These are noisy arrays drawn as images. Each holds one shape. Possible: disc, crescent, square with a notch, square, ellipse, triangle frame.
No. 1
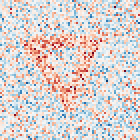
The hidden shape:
triangle frame
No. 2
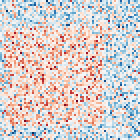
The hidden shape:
square
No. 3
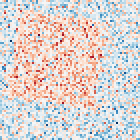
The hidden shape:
square
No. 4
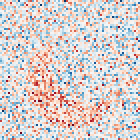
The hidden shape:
crescent
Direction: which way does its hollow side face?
up and right
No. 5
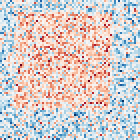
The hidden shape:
square
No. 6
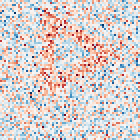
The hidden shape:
triangle frame
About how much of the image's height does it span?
two thirds
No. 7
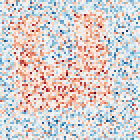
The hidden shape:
square with a notch
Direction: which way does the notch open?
up
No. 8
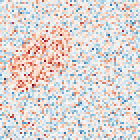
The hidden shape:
ellipse
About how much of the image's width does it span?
half
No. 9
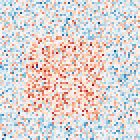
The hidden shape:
square
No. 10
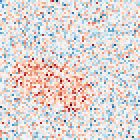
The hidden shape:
ellipse
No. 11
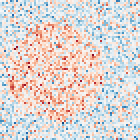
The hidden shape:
disc
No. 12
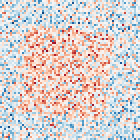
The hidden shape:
square
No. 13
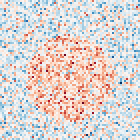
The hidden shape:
disc
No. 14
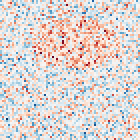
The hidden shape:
ellipse
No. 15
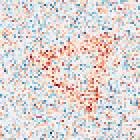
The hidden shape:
triangle frame
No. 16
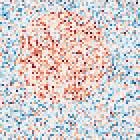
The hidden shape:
disc
